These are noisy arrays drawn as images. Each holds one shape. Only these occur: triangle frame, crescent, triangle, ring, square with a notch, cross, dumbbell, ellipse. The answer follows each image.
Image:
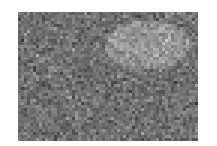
ellipse
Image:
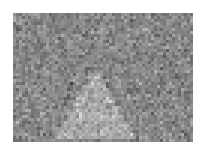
triangle
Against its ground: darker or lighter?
lighter
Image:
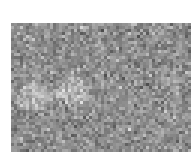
dumbbell
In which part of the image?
middle left
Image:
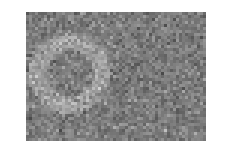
ring
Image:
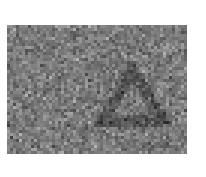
triangle frame
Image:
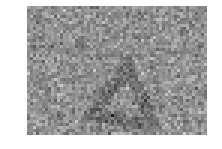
triangle frame
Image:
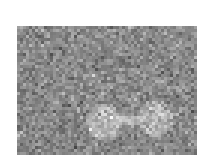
dumbbell
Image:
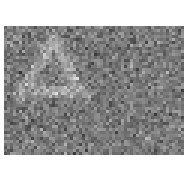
triangle frame
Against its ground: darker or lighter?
lighter
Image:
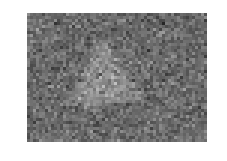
triangle
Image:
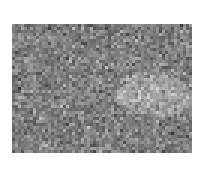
ellipse
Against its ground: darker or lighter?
lighter
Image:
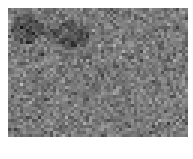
dumbbell
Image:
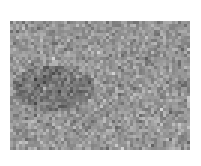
ellipse
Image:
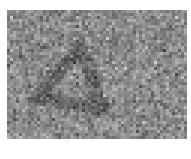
triangle frame
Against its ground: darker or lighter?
darker
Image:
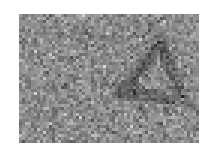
triangle frame
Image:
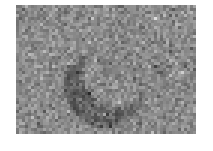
crescent
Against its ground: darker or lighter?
darker
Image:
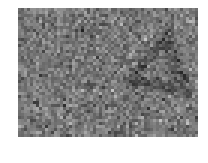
triangle frame
